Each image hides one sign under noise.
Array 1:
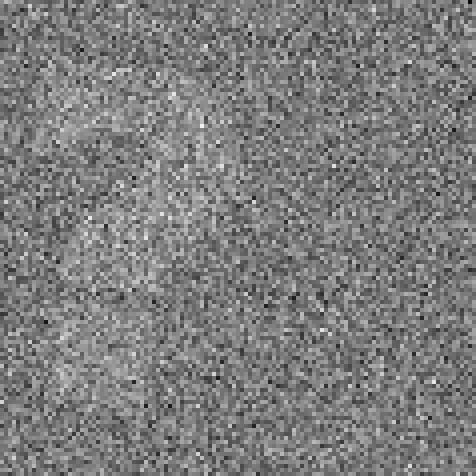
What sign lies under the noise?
question mark
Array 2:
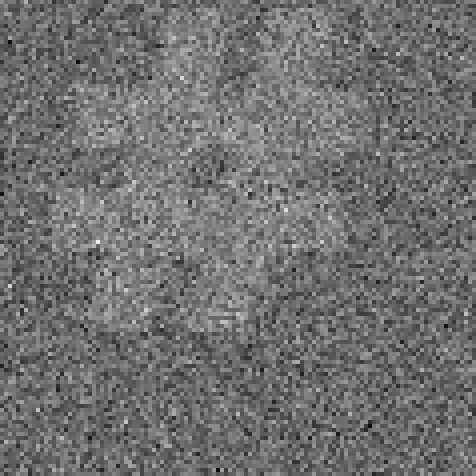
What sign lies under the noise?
hash sign
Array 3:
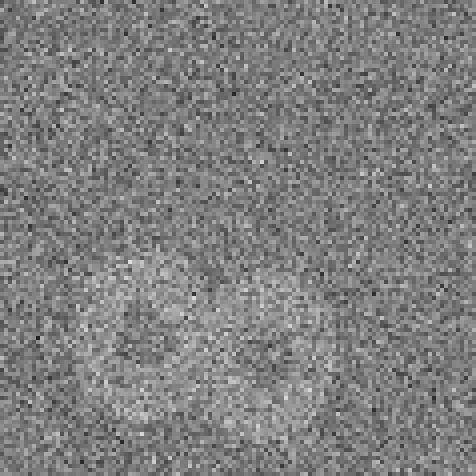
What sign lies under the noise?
infinity sign
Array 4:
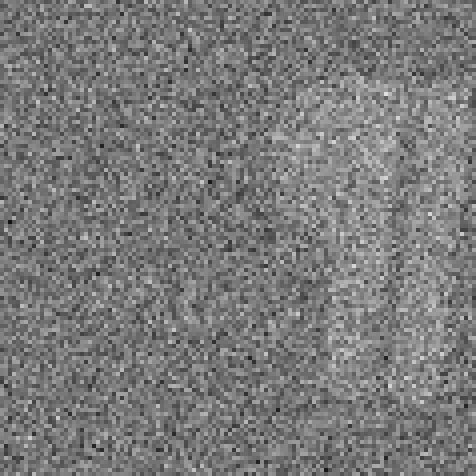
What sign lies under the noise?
pilcrow
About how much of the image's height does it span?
two thirds
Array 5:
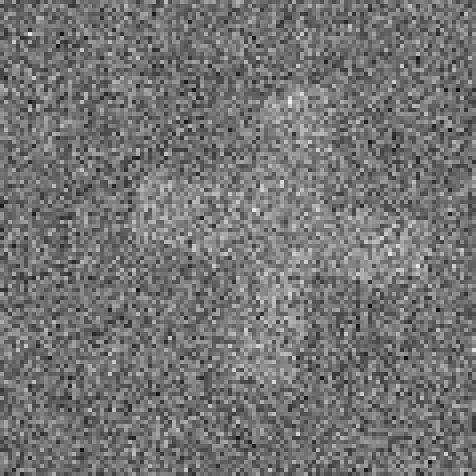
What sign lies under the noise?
plus sign
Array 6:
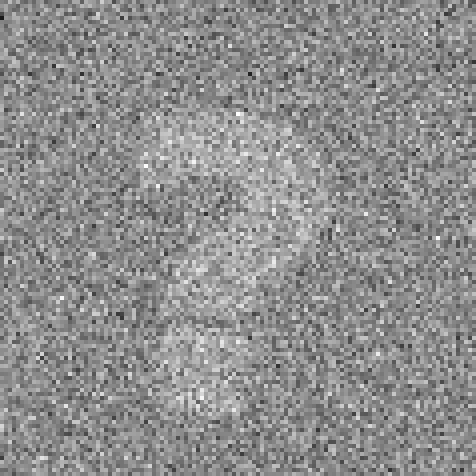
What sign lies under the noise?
question mark
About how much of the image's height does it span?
two thirds
